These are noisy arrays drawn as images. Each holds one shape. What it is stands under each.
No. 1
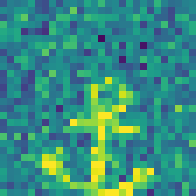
anchor
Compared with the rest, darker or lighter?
lighter
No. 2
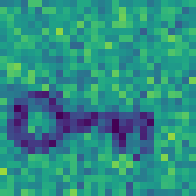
key
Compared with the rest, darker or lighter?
darker
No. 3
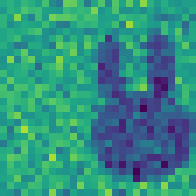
rabbit's head
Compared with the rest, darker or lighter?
darker
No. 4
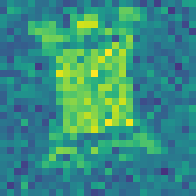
chess rook
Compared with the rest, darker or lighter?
lighter
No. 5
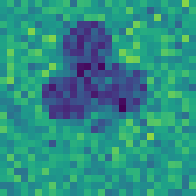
club
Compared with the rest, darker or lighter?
darker
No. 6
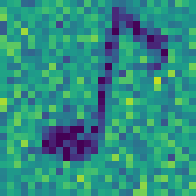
musical note
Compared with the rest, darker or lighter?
darker
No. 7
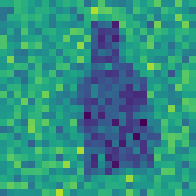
bottle
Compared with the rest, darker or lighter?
darker
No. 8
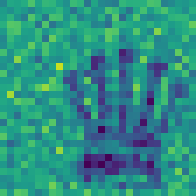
chess queen
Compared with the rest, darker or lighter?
darker
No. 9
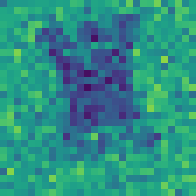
chess rook
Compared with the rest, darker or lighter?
darker
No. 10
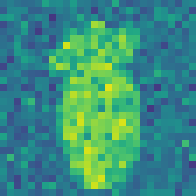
footprint
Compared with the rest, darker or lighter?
lighter
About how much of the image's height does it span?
nearly all
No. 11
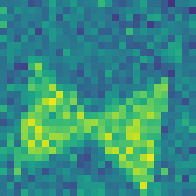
bow tie
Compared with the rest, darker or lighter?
lighter
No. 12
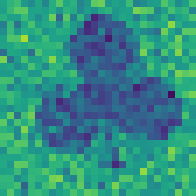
club
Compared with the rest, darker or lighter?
darker
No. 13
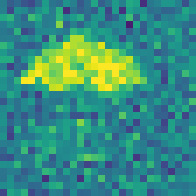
umbrella
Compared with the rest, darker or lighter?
lighter
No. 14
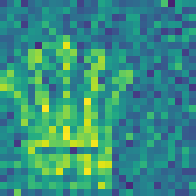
chess queen
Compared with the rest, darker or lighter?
lighter
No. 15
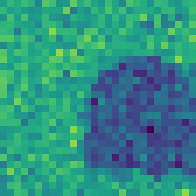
ghost
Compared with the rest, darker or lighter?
darker
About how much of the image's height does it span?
two thirds
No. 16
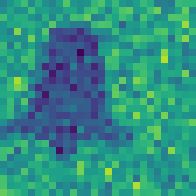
bell
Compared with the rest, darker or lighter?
darker
